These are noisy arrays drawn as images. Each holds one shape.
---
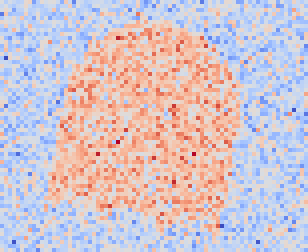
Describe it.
red ghost
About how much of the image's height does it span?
nearly all
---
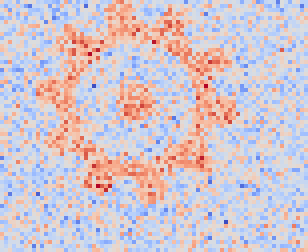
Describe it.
red gear
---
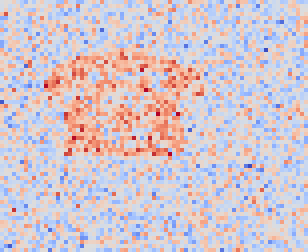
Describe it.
red telephone
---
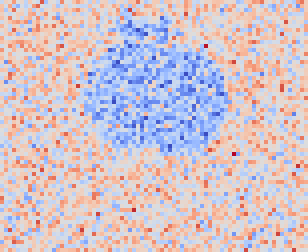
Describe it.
blue apple
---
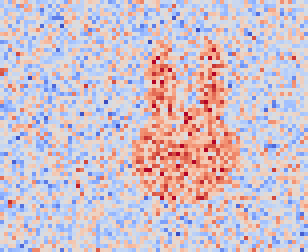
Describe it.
red rabbit's head
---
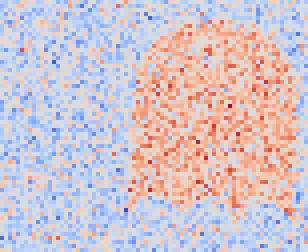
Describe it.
red ghost
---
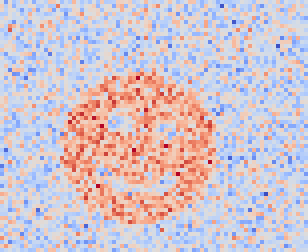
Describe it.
red smiling face
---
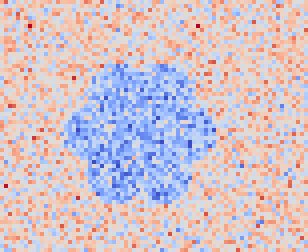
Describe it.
blue flower
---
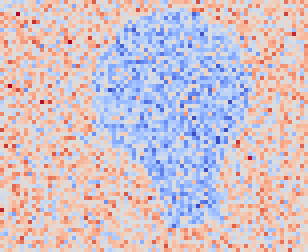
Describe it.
blue light bulb
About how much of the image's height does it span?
nearly all
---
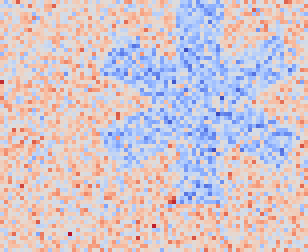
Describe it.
blue asterisk
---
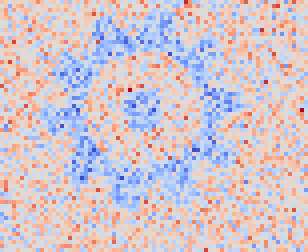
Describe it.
blue gear
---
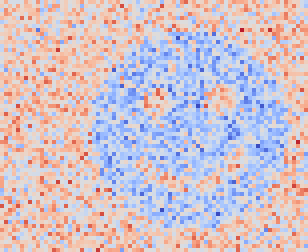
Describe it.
blue smiling face
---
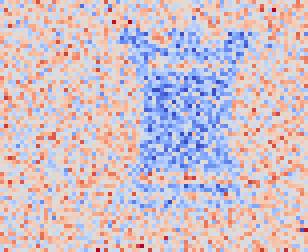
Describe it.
blue chess rook
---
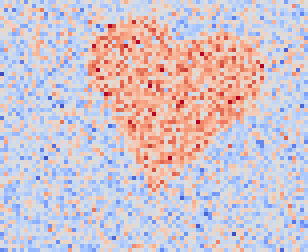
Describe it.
red heart
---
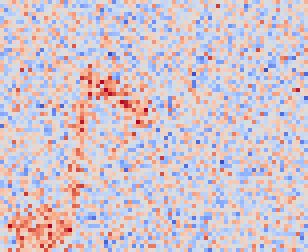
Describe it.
red musical note
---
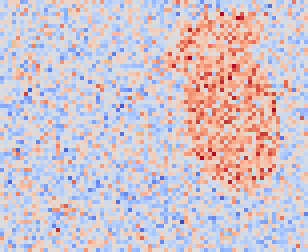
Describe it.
red footprint
